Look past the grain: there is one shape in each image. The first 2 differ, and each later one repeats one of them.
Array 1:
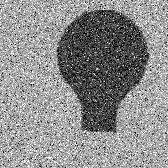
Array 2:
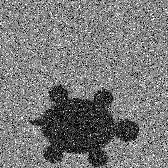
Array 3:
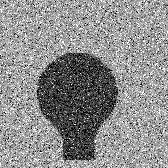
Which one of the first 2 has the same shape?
1
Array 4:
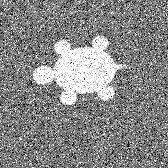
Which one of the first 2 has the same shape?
2
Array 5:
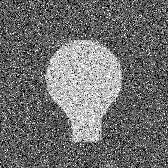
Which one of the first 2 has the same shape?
1
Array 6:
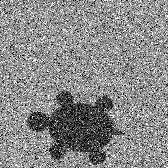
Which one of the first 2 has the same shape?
2
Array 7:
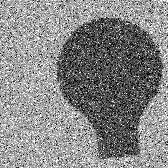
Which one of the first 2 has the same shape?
1
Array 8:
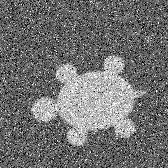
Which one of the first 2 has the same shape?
2
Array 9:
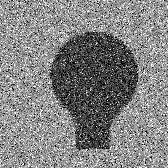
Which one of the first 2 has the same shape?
1
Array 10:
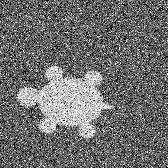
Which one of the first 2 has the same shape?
2
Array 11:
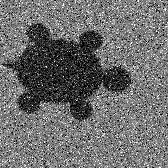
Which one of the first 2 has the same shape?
2
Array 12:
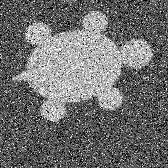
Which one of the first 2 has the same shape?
2
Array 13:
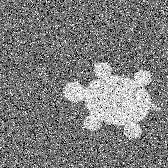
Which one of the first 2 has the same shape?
2
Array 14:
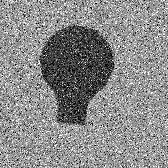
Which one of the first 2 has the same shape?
1
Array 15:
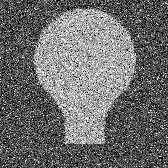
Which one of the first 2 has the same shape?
1
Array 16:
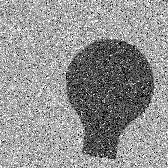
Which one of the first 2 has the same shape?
1
